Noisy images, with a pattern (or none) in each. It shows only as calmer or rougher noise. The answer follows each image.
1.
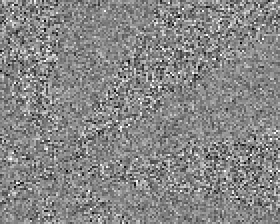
spokes from one point
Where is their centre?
bottom left
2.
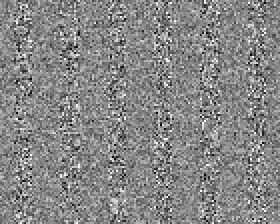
vertical stripes
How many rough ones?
6
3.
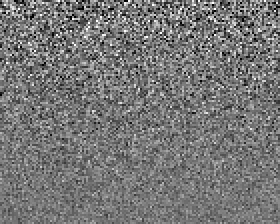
a smooth slope
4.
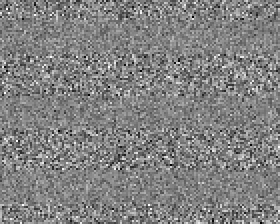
horizontal stripes
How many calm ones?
3
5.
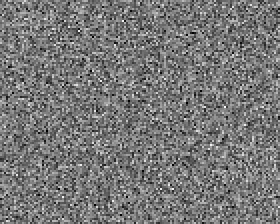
only noise
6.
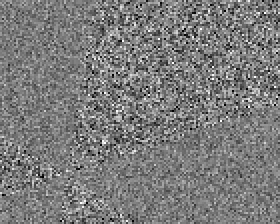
spokes from one point
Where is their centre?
bottom left
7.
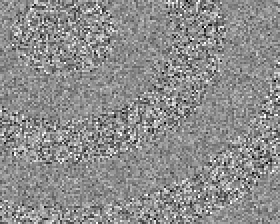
rings round one point
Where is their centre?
top left
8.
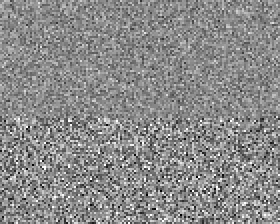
a sharp edge
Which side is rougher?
bottom
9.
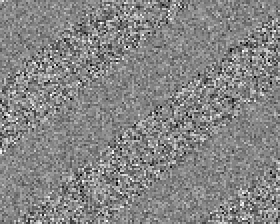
diagonal stripes
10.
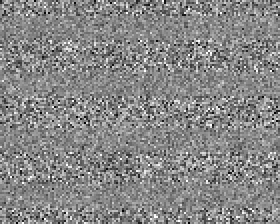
horizontal stripes
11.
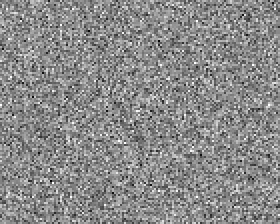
only noise
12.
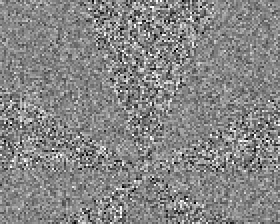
spokes from one point
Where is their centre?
bottom middle
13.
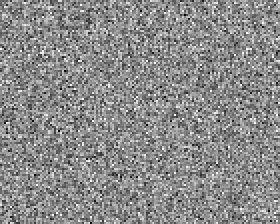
only noise
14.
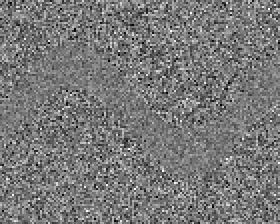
a wavy band
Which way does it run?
left to right
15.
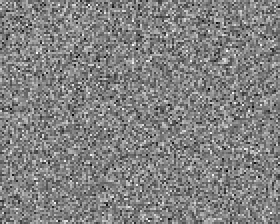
only noise
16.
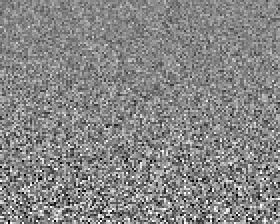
a smooth slope
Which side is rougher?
bottom
